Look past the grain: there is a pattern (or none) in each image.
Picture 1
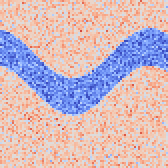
a wavy band
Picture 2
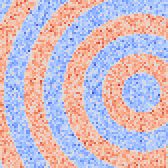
rings round one point
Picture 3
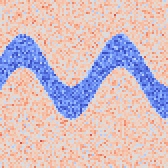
a wavy band
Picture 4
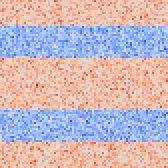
horizontal stripes
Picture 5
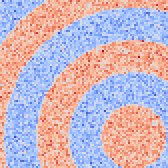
rings round one point
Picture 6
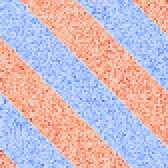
diagonal stripes
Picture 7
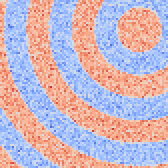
rings round one point
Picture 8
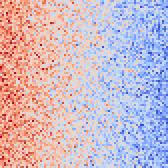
a smooth slope
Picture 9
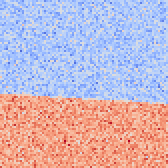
a sharp edge
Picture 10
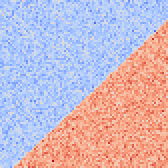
a sharp edge
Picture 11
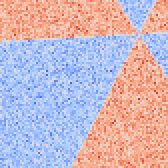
spokes from one point
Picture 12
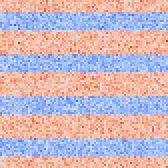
horizontal stripes
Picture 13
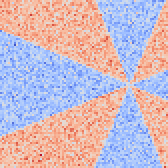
spokes from one point
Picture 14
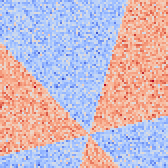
spokes from one point
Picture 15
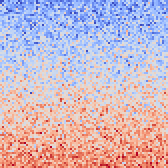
a smooth slope
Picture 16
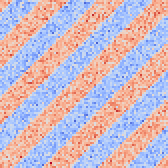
diagonal stripes
